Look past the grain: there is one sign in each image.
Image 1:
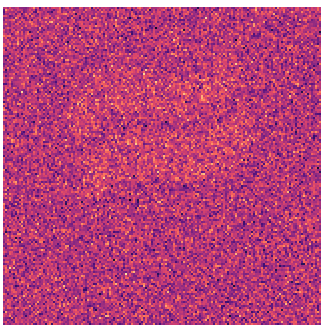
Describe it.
light approximately sign
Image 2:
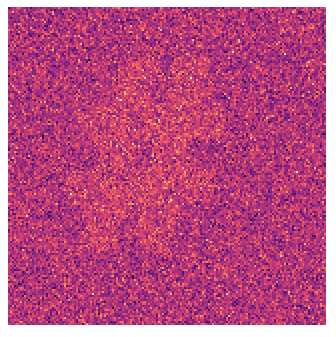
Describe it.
light hash sign
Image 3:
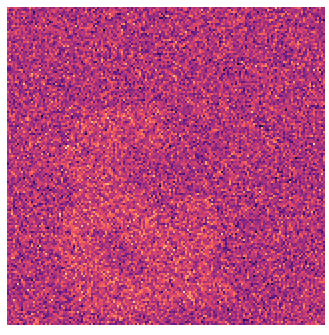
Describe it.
light ampersand
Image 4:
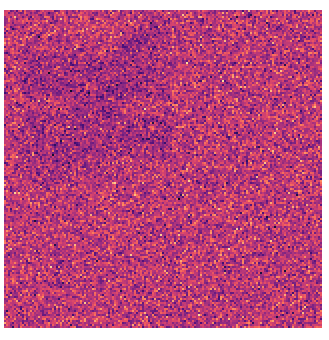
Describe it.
dark not-equal sign
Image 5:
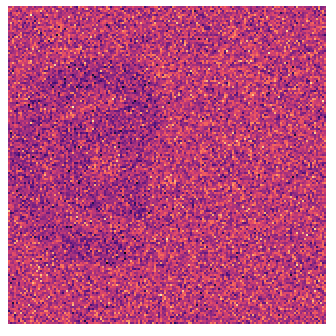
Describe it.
dark at sign
